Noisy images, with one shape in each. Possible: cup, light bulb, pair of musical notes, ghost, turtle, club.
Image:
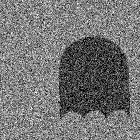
ghost
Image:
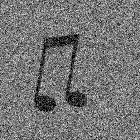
pair of musical notes
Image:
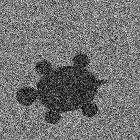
turtle
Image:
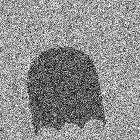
ghost
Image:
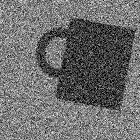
cup
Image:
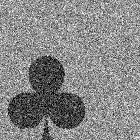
club
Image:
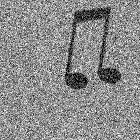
pair of musical notes
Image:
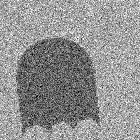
ghost
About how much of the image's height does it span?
two thirds
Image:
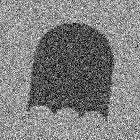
ghost
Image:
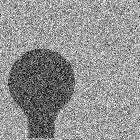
light bulb
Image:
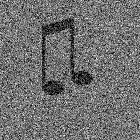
pair of musical notes
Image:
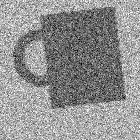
cup
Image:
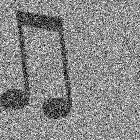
pair of musical notes
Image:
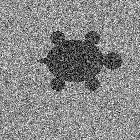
turtle
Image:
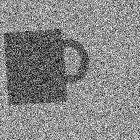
cup
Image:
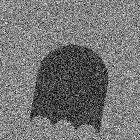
ghost
